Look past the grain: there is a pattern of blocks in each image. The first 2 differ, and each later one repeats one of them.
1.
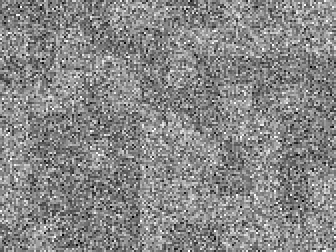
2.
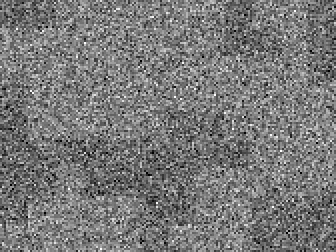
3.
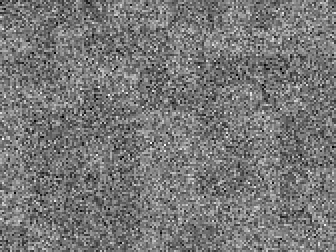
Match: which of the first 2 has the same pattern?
1
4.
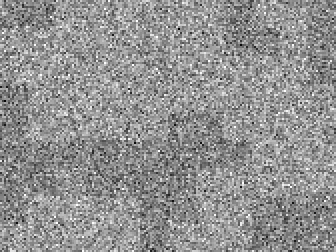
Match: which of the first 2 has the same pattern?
2
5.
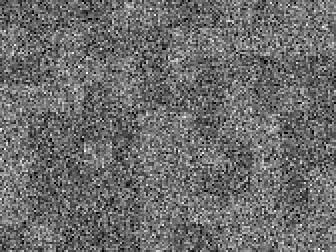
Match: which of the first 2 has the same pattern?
1
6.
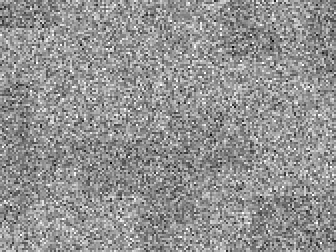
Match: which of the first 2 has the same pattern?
2
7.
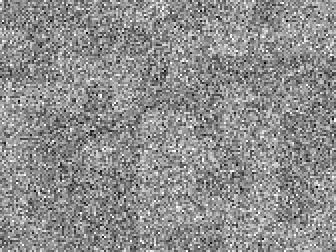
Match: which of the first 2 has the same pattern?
1
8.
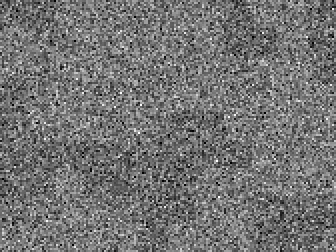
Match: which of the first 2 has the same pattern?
2
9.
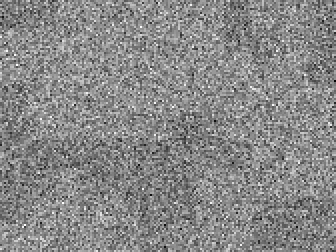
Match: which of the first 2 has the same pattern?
2
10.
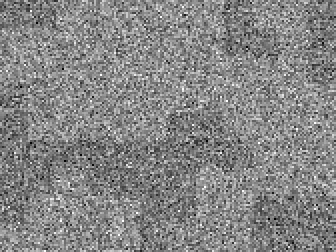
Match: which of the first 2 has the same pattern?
2
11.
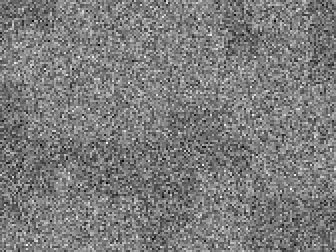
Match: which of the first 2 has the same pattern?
2
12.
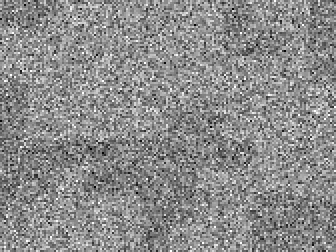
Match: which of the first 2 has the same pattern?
2
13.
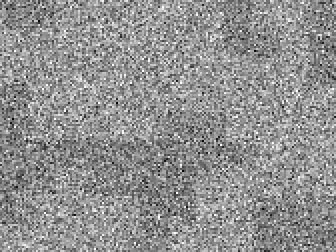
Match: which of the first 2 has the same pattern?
2
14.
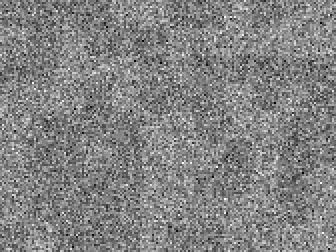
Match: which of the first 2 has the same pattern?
1
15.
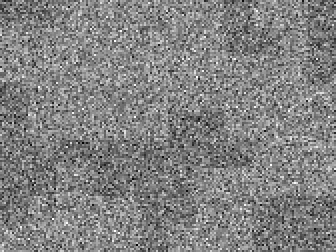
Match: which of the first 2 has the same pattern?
2
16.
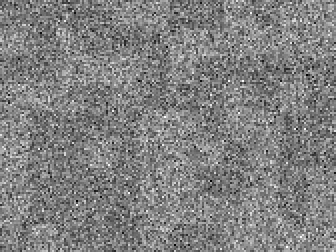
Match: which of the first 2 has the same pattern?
1
